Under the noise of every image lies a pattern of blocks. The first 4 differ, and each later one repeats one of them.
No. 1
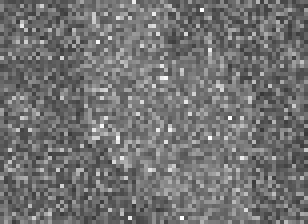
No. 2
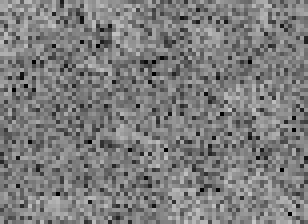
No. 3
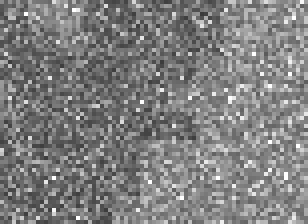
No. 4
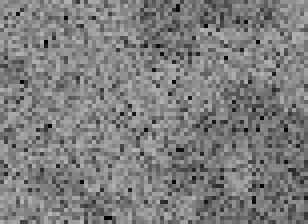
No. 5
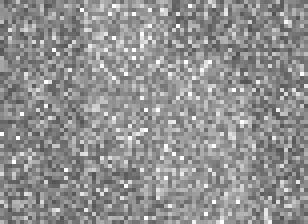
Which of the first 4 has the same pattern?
1
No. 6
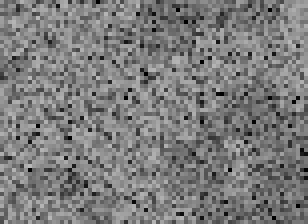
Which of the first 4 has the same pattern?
4
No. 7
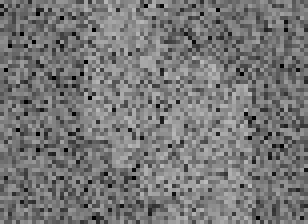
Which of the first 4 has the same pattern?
1
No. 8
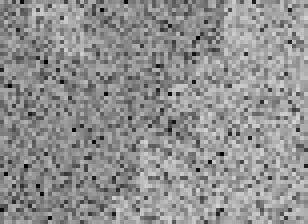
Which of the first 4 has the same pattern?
3
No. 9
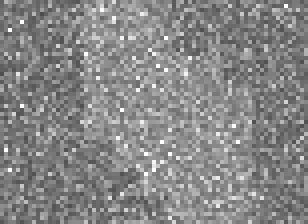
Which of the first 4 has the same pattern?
1
